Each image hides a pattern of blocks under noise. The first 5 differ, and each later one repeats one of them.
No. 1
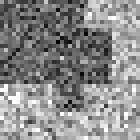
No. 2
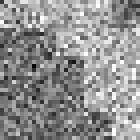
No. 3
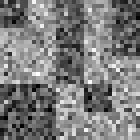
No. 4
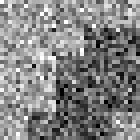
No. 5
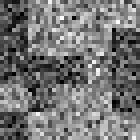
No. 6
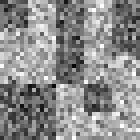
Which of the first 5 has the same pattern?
3
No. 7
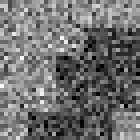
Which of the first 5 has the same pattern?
4
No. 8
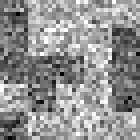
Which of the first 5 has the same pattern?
5
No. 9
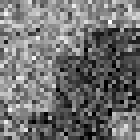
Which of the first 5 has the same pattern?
4
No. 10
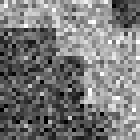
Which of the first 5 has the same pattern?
2
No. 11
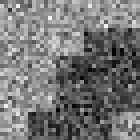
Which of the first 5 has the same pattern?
4
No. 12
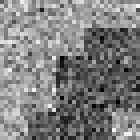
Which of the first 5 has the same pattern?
4
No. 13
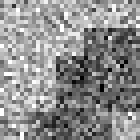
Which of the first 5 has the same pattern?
4
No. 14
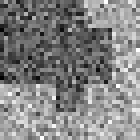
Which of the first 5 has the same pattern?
1
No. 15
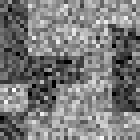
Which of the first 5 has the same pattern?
5
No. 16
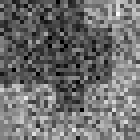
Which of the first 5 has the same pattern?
1
